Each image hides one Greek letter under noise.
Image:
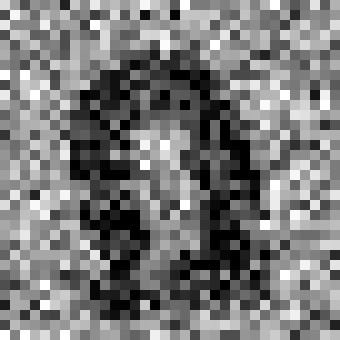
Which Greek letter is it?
omega
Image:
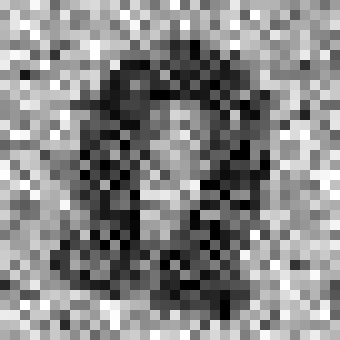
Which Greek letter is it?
omega
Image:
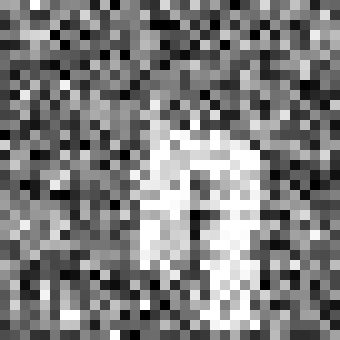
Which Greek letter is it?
eta
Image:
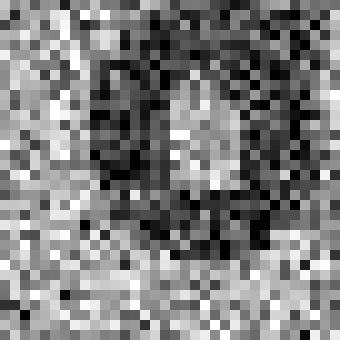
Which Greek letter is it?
sigma
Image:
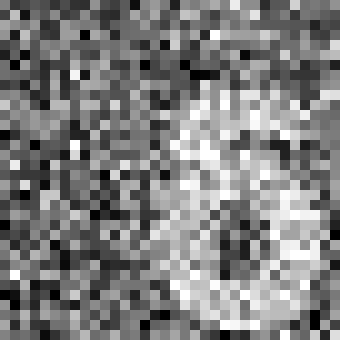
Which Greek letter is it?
delta
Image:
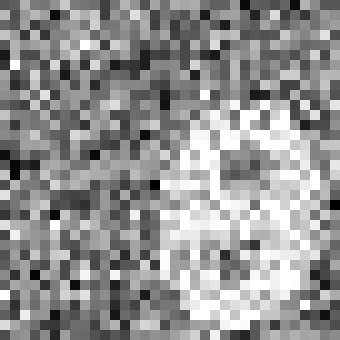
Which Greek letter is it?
theta
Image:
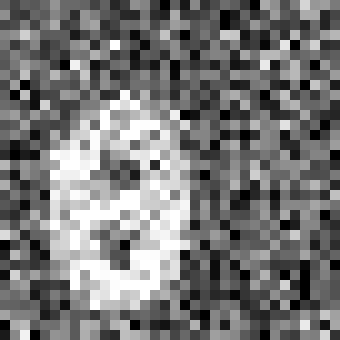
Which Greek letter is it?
theta
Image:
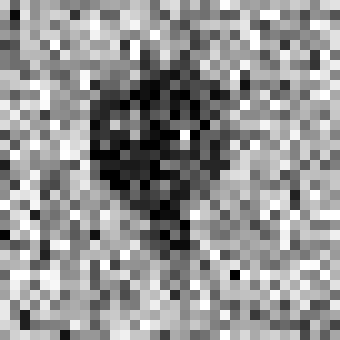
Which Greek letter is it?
phi
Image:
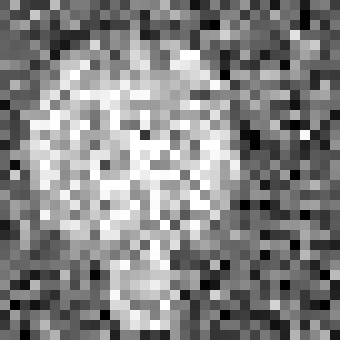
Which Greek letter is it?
phi
